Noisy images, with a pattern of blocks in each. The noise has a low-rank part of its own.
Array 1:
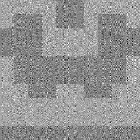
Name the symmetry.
left and right mirror each other
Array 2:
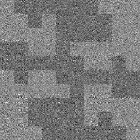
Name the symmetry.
the same after a half turn
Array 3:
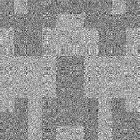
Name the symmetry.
left and right mirror each other
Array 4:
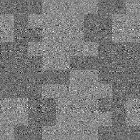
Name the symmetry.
the same after a half turn
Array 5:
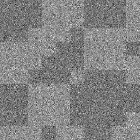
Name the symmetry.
mirrored about the diagonal from the top left
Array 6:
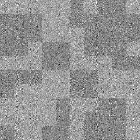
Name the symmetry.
mirrored about the diagonal from the bottom left
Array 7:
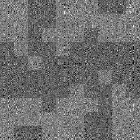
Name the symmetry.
the same after a half turn
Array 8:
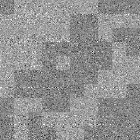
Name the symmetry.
mirrored about the diagonal from the top left
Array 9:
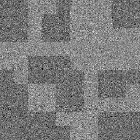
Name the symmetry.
mirrored about the diagonal from the bottom left
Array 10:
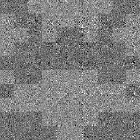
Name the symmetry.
left and right mirror each other
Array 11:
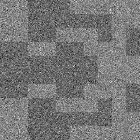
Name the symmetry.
top and bottom mirror each other
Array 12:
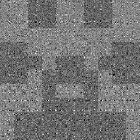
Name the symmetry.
left and right mirror each other
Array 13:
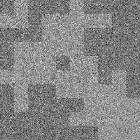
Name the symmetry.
mirrored about the diagonal from the top left
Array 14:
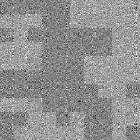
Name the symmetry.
no symmetry
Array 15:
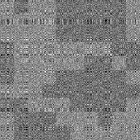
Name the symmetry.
no symmetry
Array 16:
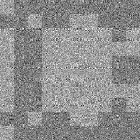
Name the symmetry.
top and bottom mirror each other
